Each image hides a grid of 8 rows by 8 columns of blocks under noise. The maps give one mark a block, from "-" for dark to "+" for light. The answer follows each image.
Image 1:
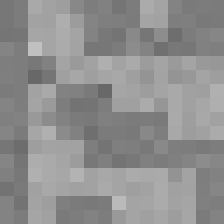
- + + - - + - -
- + + - - - - -
- - + + + + + +
- + - - + + + +
- + - - - - + +
- + + - - - - -
- + + + + + + -
- + - - + + + -
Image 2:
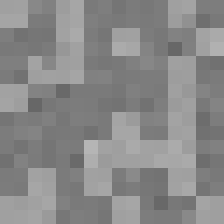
+ - + - - - + -
- - + - + - - +
- + + - - - + -
+ - - - - - + -
- - - - + - + -
- - - + + + + -
- + - + - - + -
+ + - - + - - +
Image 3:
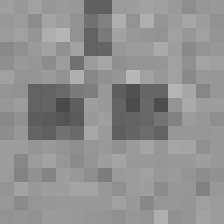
+ + + - + + + +
+ + + - + + + +
+ + + + + + + +
+ - - + - - + +
+ - - + - - + +
+ + + + + + + +
+ + + + + + + +
+ + + + + + + +
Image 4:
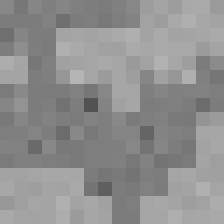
- - - - - + + +
- - + + + + + +
+ - + + + + + -
- - - - + - - -
- - - - - - - +
- - - - - - - +
+ + + - - - + +
+ + + + - + + +
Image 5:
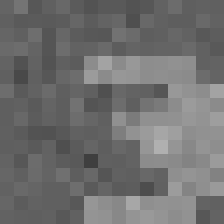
- - - - - - - -
- - - - - - - -
- - - + + + + -
- - - - - - + +
- - - - + + + +
- - - - - + + +
- - - - - - + +
- - - + + + + -
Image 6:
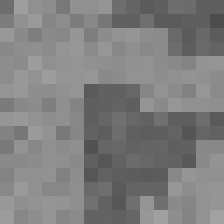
+ + + + - - - -
+ + + + + + - -
+ + + + + + + +
+ + + - - + + +
+ + + - - - - -
+ + + - - - - +
+ + + - - - + +
+ + + - - + + +
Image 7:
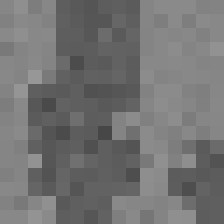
+ + - - - + + +
+ + - - - + + +
+ + - - - + + +
+ - - - - + + +
+ - - - + + + +
+ - - - - + + -
+ - - - - + - -
+ + - - + + + -
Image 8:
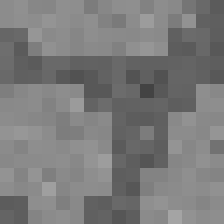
+ + + + + + + -
- + + + + + - -
- - - - - - - -
+ + + - - - - +
+ + + + - - + +
+ + + + - - + +
+ + + + - + + +
- + + - - + + +
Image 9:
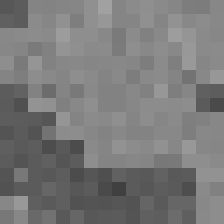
- + + + + + + +
+ + + + + + + +
+ + + + + + + +
- + + + + + + -
- - + + + + + +
- - - + + + + +
- - - - - - - +
+ - - - - - - +
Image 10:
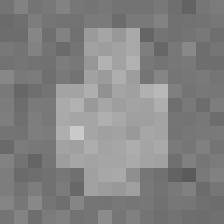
- - - - - - - -
- - - + + - - -
- - - + + - - -
- - + + + + - -
- - + + + + - -
- - + + + + - -
- - - + + - - -
- - - - - - - -
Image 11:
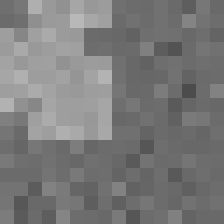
- + + + - - - -
+ + + - - - - -
+ + + + - - - -
+ + + + - - - -
- + + + - - - -
- - - - - - - -
- - - - - - - -
- - - - - - - -
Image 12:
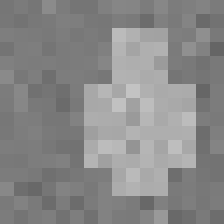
- - - - - - - -
- - - - + + - -
- - - - + + - -
- - - + + + + -
- - - + + + + -
- - - + + + + -
- - - - + + - -
- - - - - - - -
